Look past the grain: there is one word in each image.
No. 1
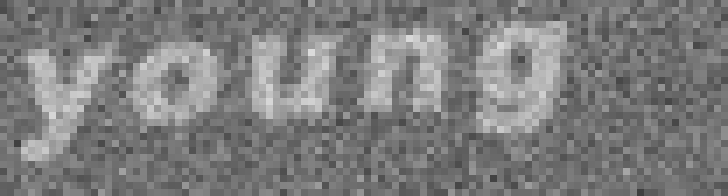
young
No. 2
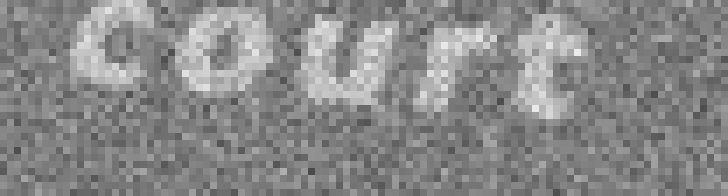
court
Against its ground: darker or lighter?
lighter
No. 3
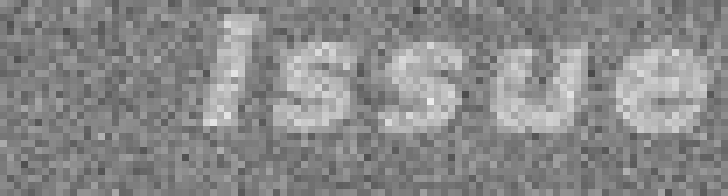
issue
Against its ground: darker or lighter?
lighter
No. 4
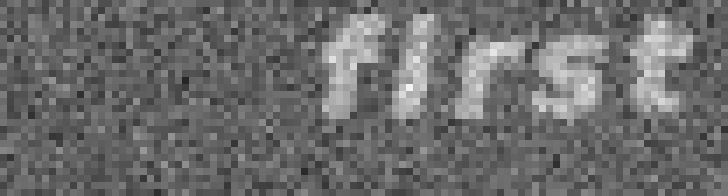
first
